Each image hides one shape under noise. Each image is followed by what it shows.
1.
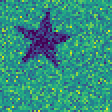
star
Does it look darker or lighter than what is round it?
darker
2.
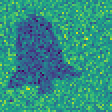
bell
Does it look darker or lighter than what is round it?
darker
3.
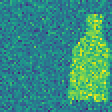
bottle
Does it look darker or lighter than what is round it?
lighter
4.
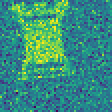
chess rook
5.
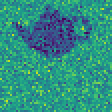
teapot
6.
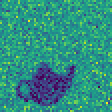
teapot
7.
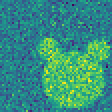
bear's head
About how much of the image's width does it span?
two thirds
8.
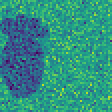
footprint
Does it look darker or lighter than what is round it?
darker
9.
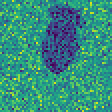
footprint
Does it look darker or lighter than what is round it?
darker
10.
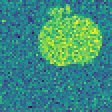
apple
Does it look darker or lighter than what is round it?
lighter
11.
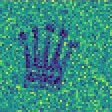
chess queen
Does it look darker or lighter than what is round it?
darker
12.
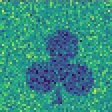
club
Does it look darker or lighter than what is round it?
darker
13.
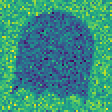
ghost
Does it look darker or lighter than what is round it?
darker
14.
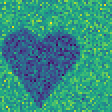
heart
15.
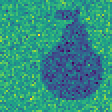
pear
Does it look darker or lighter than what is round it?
darker
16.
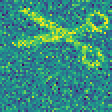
pair of scissors
